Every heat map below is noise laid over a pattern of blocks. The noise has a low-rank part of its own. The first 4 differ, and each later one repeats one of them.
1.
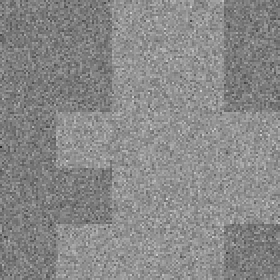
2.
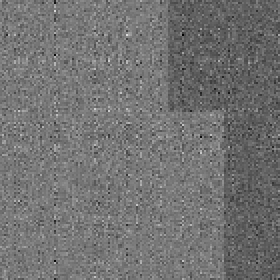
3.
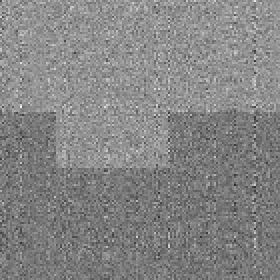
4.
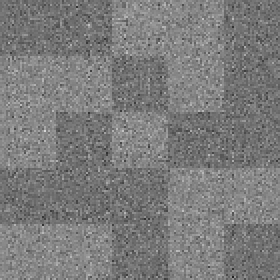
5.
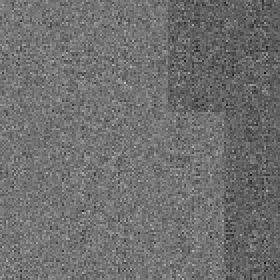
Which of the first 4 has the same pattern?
2
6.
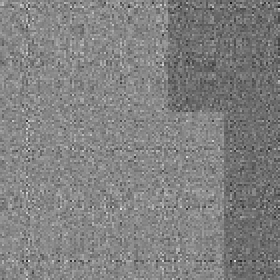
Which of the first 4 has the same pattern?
2
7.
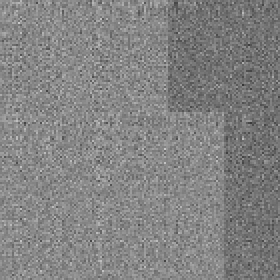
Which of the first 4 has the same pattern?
2
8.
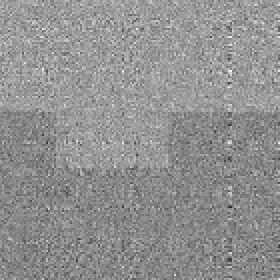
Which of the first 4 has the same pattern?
3
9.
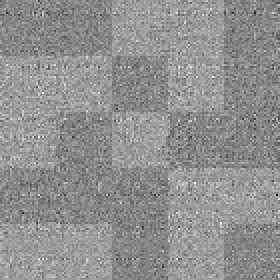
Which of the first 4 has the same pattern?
4
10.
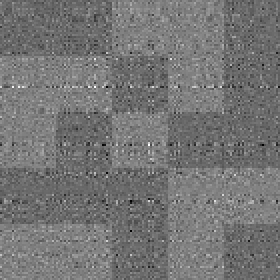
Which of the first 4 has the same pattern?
4
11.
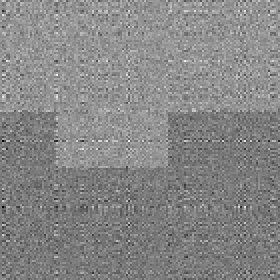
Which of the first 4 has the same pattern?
3
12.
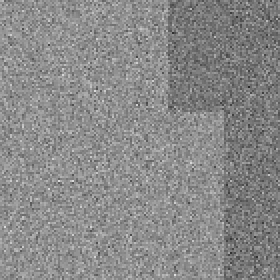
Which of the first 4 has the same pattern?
2
